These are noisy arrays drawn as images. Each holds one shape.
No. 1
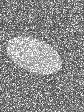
ellipse
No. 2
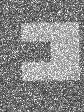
square with a notch
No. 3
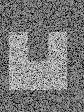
square with a notch
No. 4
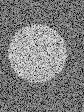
disc
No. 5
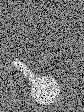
lollipop
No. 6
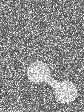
dumbbell
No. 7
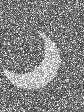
crescent
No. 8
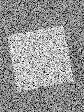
square
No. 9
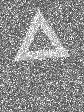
triangle frame
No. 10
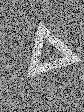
triangle frame
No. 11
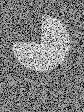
disc with a wedge cut out
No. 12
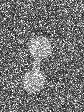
dumbbell
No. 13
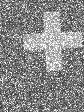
cross
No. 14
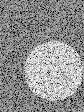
disc
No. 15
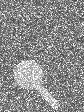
lollipop
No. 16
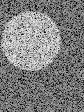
disc
